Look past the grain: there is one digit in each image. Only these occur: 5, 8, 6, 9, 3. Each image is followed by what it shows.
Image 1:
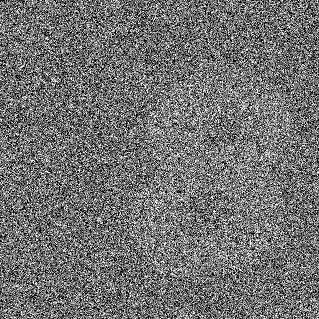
8
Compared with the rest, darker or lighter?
lighter
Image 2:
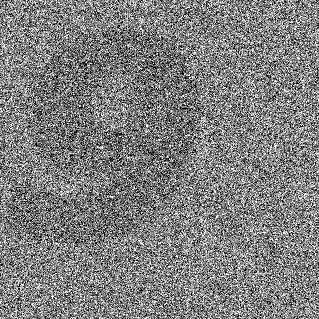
9
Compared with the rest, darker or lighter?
darker
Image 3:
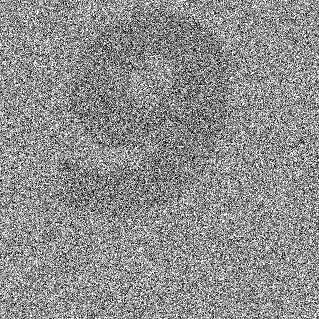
9
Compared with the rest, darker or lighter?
darker
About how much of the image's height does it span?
two thirds
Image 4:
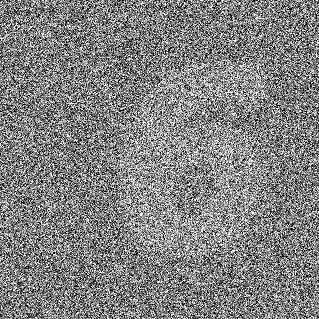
6
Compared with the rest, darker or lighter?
lighter
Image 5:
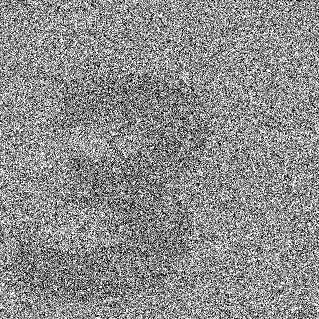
3
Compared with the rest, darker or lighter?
darker
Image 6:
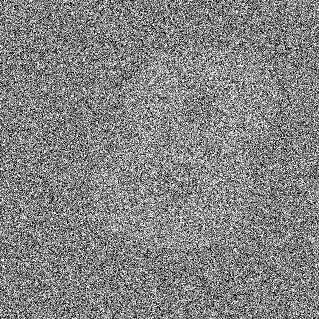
8
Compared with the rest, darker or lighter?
lighter
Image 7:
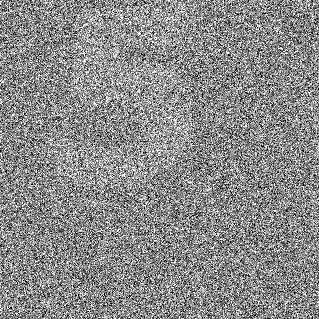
5
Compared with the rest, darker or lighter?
lighter
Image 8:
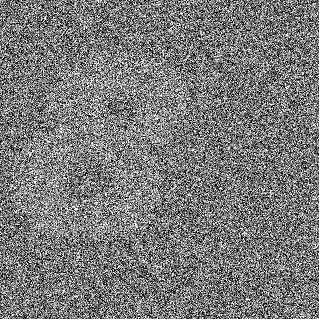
8
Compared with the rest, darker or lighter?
lighter
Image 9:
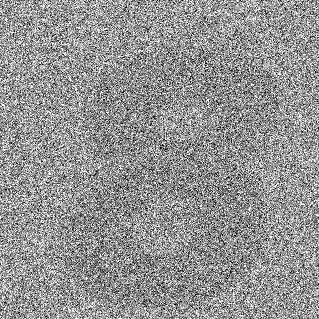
8
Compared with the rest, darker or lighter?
darker
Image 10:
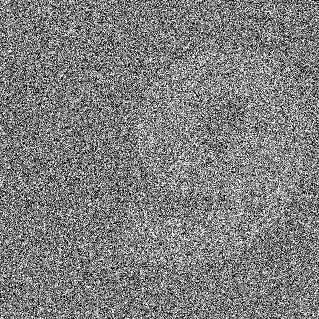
9
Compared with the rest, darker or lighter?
lighter
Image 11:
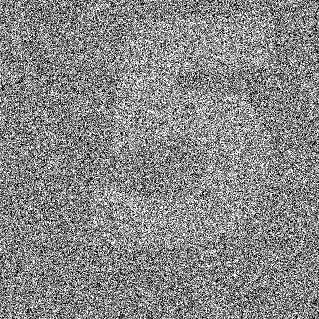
5
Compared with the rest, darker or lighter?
lighter
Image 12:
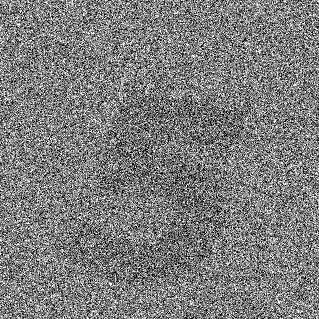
5
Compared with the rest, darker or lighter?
darker
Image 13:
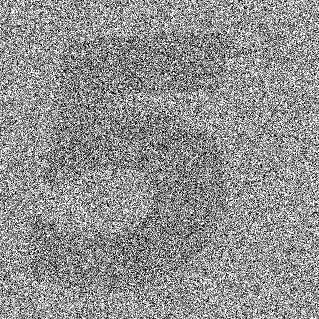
5
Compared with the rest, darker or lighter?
darker
